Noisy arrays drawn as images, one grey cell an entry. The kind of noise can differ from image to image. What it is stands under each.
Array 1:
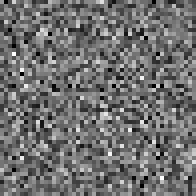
low rank plus noise
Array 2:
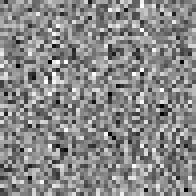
low rank plus noise
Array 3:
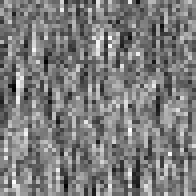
streaked along the columns
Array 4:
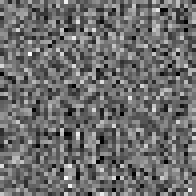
low rank plus noise
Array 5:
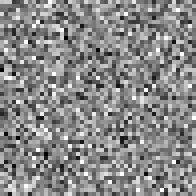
independent entries
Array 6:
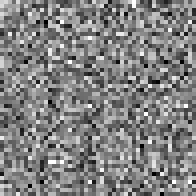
low rank plus noise
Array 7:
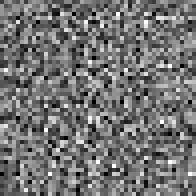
low rank plus noise
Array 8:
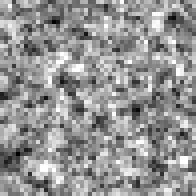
blotchy
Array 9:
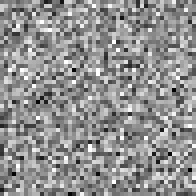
independent entries
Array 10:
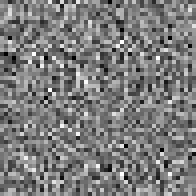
low rank plus noise
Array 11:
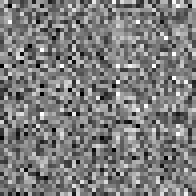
low rank plus noise
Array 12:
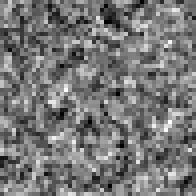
blotchy
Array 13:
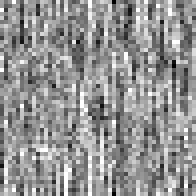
streaked along the columns
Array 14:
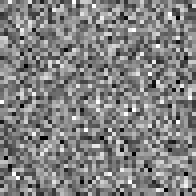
independent entries
